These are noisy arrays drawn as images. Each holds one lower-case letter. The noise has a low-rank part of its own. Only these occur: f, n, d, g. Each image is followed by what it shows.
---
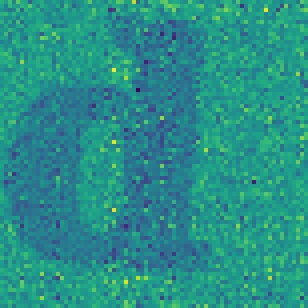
dark d
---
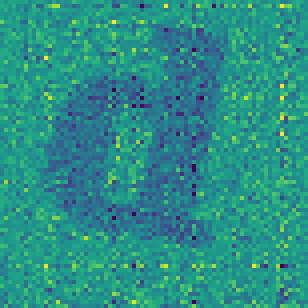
dark d
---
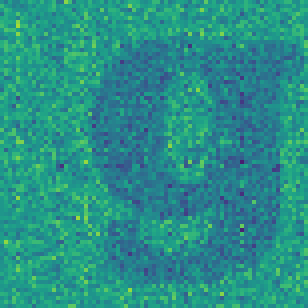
dark g
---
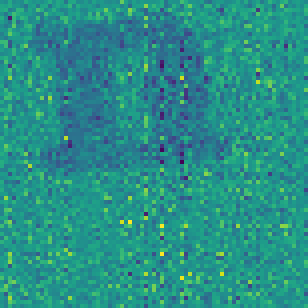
dark n
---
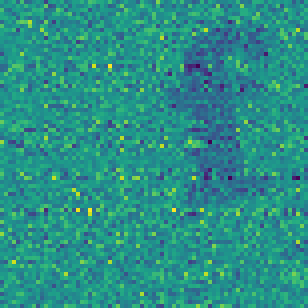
dark f
